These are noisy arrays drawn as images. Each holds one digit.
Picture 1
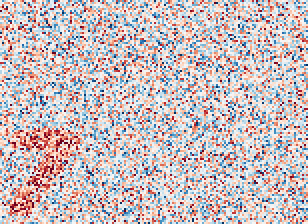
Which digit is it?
7
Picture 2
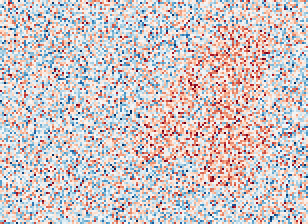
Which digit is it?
4
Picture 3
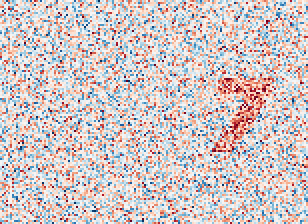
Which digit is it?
7
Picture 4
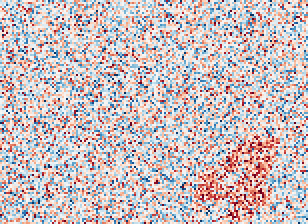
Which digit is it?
4
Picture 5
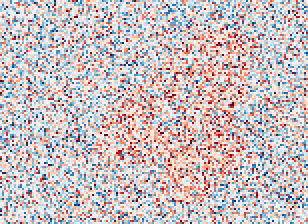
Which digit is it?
4
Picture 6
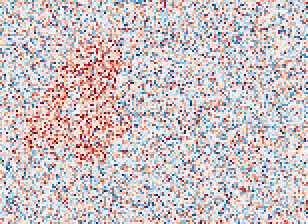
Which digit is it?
4
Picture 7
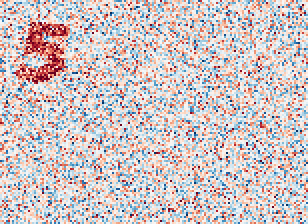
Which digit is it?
5
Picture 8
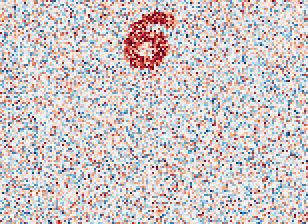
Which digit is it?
6
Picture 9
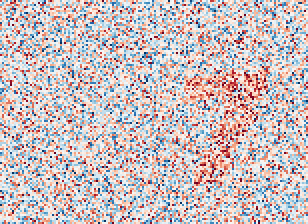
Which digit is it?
7
